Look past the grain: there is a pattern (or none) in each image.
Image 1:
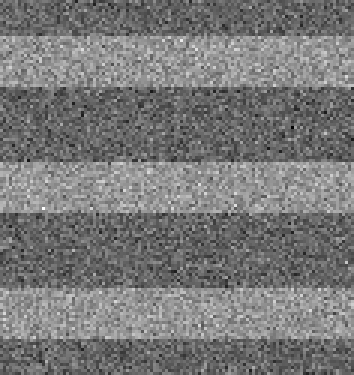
horizontal stripes
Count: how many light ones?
3
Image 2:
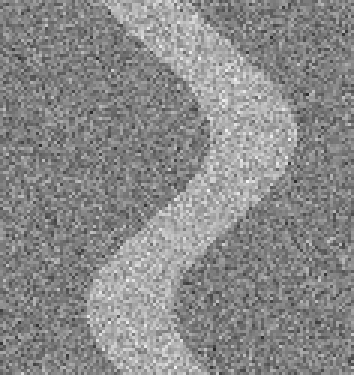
a wavy band
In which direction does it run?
top to bottom
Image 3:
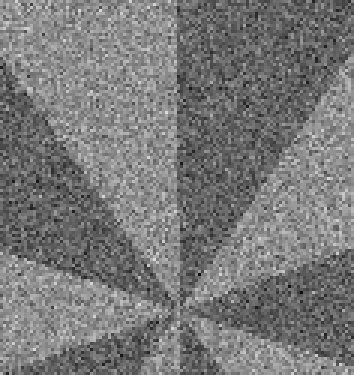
spokes from one point
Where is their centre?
bottom middle
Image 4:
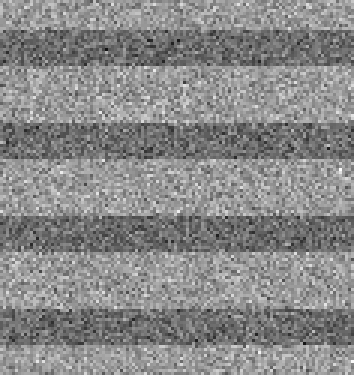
horizontal stripes
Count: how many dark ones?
4
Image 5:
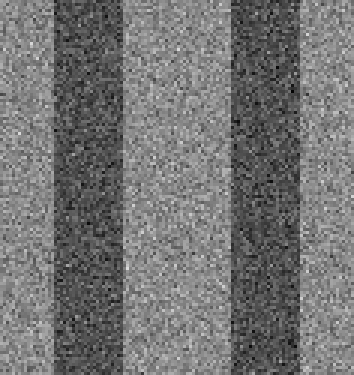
vertical stripes
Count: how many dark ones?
2
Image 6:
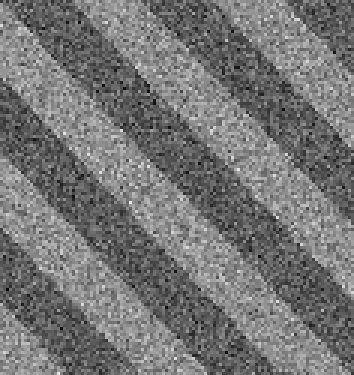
diagonal stripes
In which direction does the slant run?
top left to bottom right
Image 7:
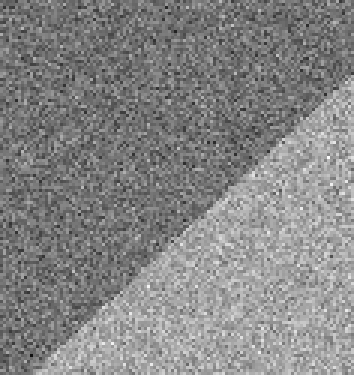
a sharp edge
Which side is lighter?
bottom right
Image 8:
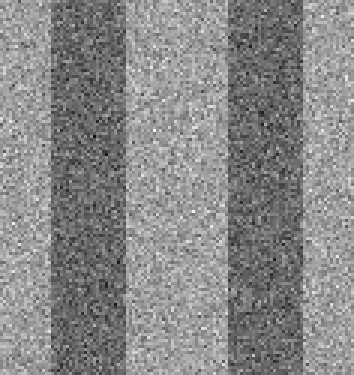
vertical stripes
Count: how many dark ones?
2
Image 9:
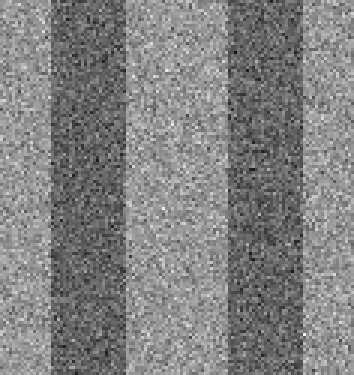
vertical stripes
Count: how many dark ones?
2
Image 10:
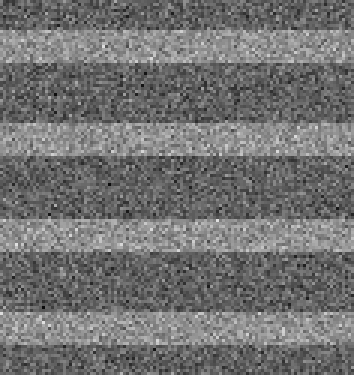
horizontal stripes
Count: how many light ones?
4
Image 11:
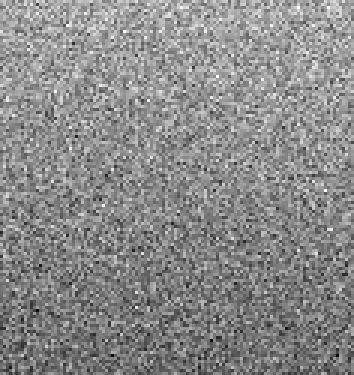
a smooth slope
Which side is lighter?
top
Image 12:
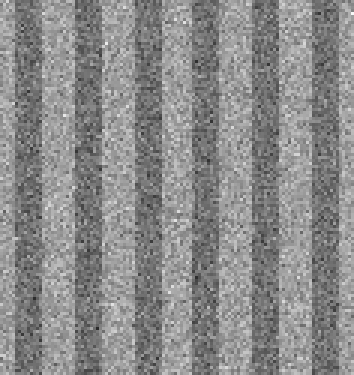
vertical stripes
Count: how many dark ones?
6
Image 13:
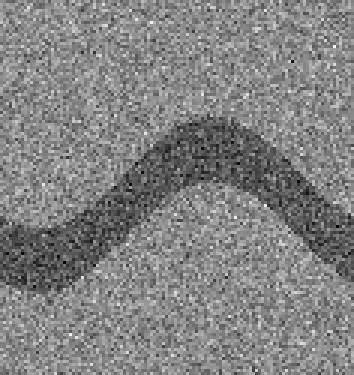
a wavy band
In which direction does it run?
left to right
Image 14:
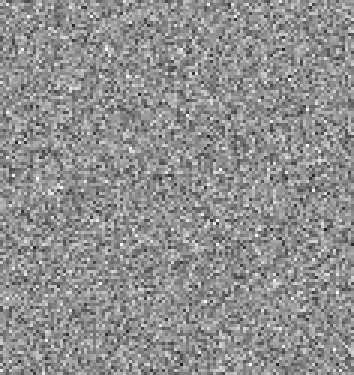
only noise
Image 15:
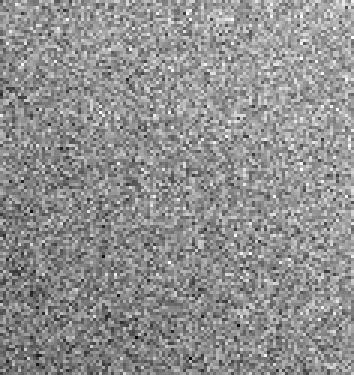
a smooth slope
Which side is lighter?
top right
